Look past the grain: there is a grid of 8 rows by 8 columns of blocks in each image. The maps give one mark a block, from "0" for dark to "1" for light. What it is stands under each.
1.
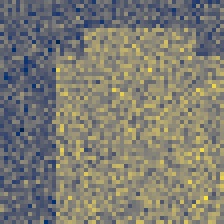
0 0 0 0 0 0 0 0
0 0 0 1 1 1 1 0
0 0 1 1 1 1 1 1
0 0 1 1 1 1 1 1
0 0 1 1 1 1 1 1
0 0 1 1 1 1 1 1
0 0 1 1 1 1 1 1
0 0 1 1 1 1 1 1
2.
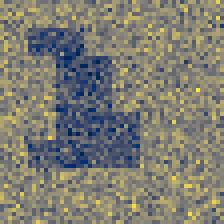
1 1 1 1 1 1 1 1
1 0 0 1 1 1 1 1
1 1 0 0 1 1 1 1
1 1 0 0 1 1 1 1
1 1 0 0 0 1 1 1
1 0 0 0 0 1 1 1
1 1 1 1 1 1 1 1
1 1 1 1 1 1 1 1
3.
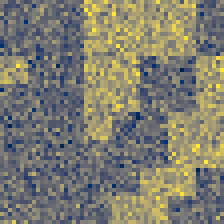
0 0 0 1 1 1 1 0
0 0 0 1 1 1 1 0
1 0 0 1 1 0 0 1
0 0 0 1 1 0 0 1
0 0 0 1 0 0 1 1
0 0 0 0 0 0 1 1
0 0 0 0 0 1 1 0
0 0 0 0 1 1 0 0
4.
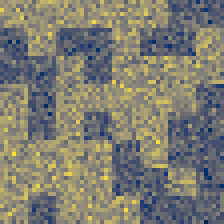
1 1 1 1 1 1 0 0
0 1 0 0 1 0 0 1
0 0 1 0 1 1 1 1
1 0 1 1 1 1 1 0
1 0 1 0 1 1 0 0
1 1 1 1 0 1 0 0
1 1 1 1 0 0 1 0
1 0 1 1 1 0 0 0
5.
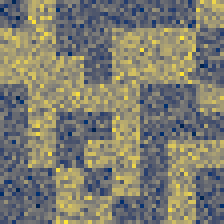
0 1 0 0 0 0 0 1
1 1 0 0 1 1 1 0
1 1 1 0 1 1 1 0
0 1 1 1 1 0 0 1
0 1 0 0 1 0 0 0
0 1 0 1 1 0 1 1
0 0 1 0 1 0 1 0
0 0 1 1 0 0 1 0
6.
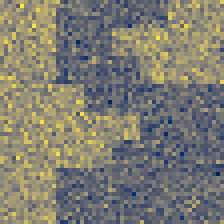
1 1 0 0 0 0 1 1
1 1 0 0 1 1 1 1
1 1 0 0 0 1 1 1
1 1 1 0 0 0 0 0
1 1 1 1 1 0 0 0
1 1 1 1 0 0 0 0
1 1 0 0 0 0 0 0
1 1 0 0 0 0 0 0
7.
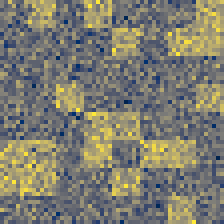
0 1 0 1 0 0 0 1
0 0 0 0 1 0 1 1
0 0 0 0 0 0 0 0
0 0 1 0 0 0 0 1
0 0 0 1 1 0 0 0
1 1 0 1 0 1 1 0
1 1 0 0 1 0 0 0
0 0 0 0 0 0 1 0
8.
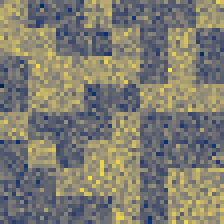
1 0 0 1 0 0 0 1
1 1 0 0 1 0 1 0
0 1 1 1 1 0 1 0
0 1 1 0 0 1 1 1
1 0 0 0 1 0 0 0
0 1 0 1 1 0 0 0
0 0 1 1 1 0 1 1
0 0 0 0 1 0 1 1
